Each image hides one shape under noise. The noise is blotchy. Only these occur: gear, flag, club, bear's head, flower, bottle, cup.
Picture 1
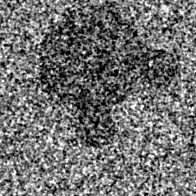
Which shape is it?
bear's head
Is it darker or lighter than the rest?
darker
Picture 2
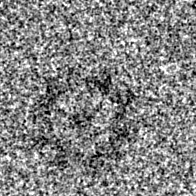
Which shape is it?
gear
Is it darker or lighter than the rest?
darker
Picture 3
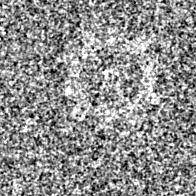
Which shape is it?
gear
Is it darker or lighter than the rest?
lighter
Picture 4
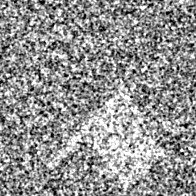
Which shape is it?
flag
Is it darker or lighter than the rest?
lighter
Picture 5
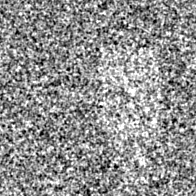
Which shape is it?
bottle
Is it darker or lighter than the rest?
lighter
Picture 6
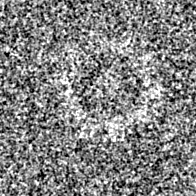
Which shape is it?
gear
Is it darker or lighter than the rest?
lighter
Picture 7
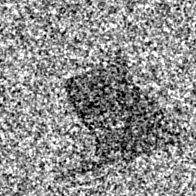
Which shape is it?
flag
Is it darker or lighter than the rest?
darker
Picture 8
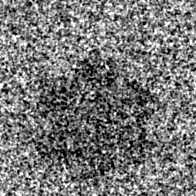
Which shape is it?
flower
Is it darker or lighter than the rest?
darker
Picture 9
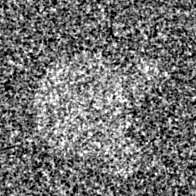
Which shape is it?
bear's head
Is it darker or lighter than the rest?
lighter
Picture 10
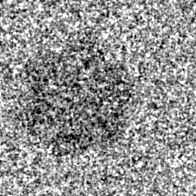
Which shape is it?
flower
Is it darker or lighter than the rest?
darker
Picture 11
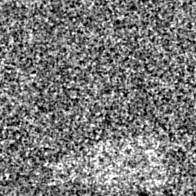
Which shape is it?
bottle
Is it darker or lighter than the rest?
lighter
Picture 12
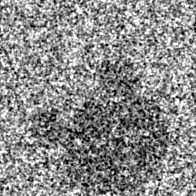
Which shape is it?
bear's head
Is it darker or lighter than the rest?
darker
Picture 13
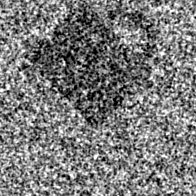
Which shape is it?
cup
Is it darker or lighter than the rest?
darker
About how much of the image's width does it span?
two thirds
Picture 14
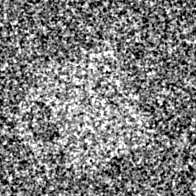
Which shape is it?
cup
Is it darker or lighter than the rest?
lighter
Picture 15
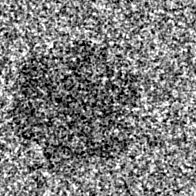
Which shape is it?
flower
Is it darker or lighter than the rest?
darker
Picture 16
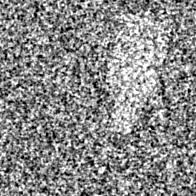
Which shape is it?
bottle
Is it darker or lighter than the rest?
lighter
